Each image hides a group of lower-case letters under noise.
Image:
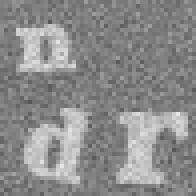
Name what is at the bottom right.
r
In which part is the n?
top left
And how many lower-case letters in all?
3
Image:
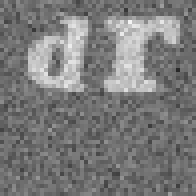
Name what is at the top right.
r
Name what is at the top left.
d
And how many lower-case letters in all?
2
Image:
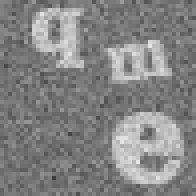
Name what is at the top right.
m
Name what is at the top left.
q
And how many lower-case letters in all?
3
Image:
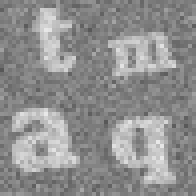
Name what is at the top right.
m
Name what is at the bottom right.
q
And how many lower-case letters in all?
4
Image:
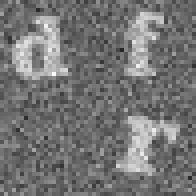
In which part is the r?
bottom right
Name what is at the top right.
f
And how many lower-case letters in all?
3
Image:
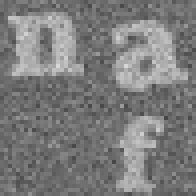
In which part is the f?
bottom right
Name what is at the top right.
a
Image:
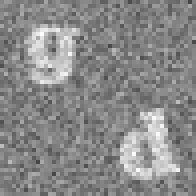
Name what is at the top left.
g
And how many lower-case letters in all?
2
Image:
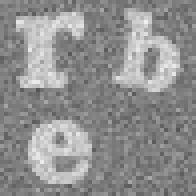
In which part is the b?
top right
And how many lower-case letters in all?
3
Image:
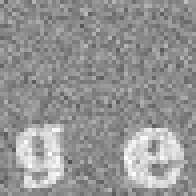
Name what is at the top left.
nothing
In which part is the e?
bottom right
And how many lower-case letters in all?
2
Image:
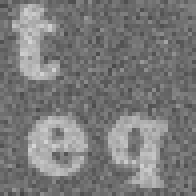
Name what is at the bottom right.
q
